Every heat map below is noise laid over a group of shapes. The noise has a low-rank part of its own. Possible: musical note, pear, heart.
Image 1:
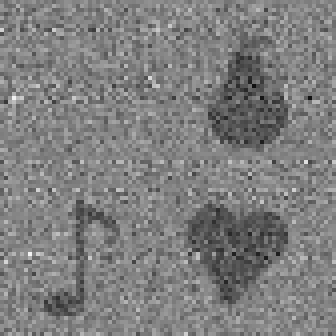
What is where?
top right: pear; bottom left: musical note; bottom right: heart
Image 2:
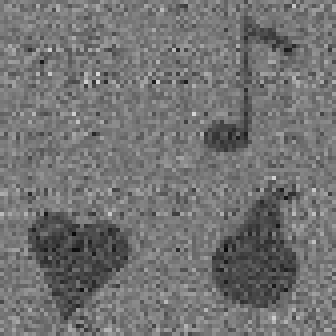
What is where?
top right: musical note; bottom left: heart; bottom right: pear
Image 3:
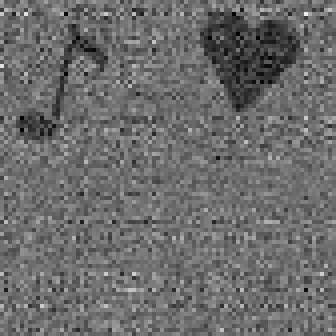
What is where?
top left: musical note; top right: heart
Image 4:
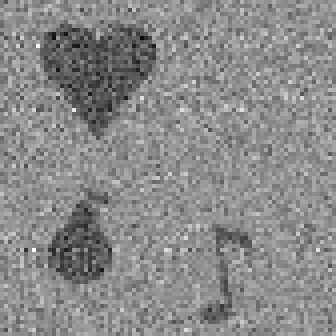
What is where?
top left: heart; bottom left: pear; bottom right: musical note
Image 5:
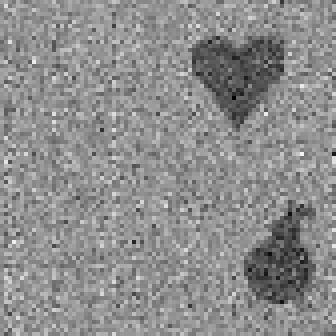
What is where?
top right: heart; bottom right: pear
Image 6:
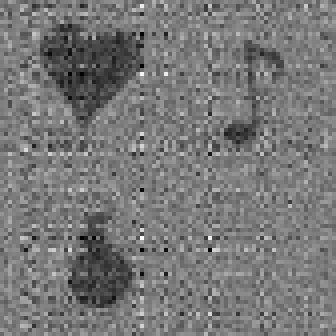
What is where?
top left: heart; top right: musical note; bottom left: pear
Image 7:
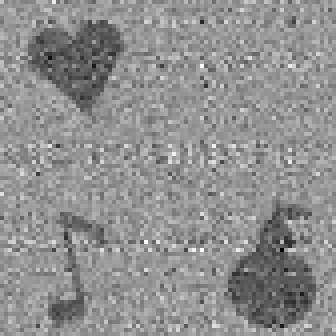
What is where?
top left: heart; bottom left: musical note; bottom right: pear
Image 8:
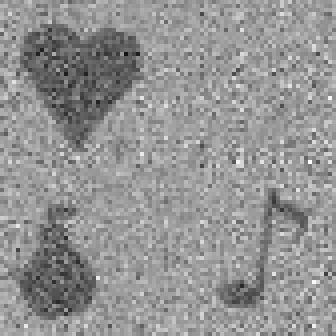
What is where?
top left: heart; bottom left: pear; bottom right: musical note
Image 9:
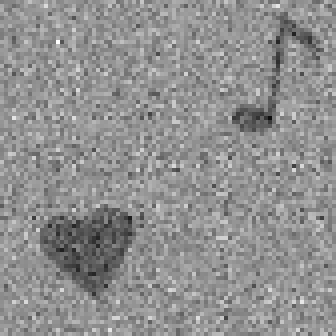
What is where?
top right: musical note; bottom left: heart
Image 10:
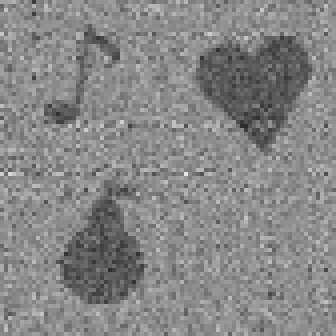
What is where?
top left: musical note; top right: heart; bottom left: pear
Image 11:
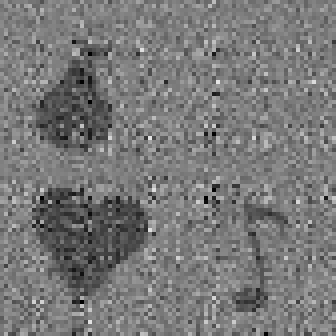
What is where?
top left: pear; bottom left: heart; bottom right: musical note
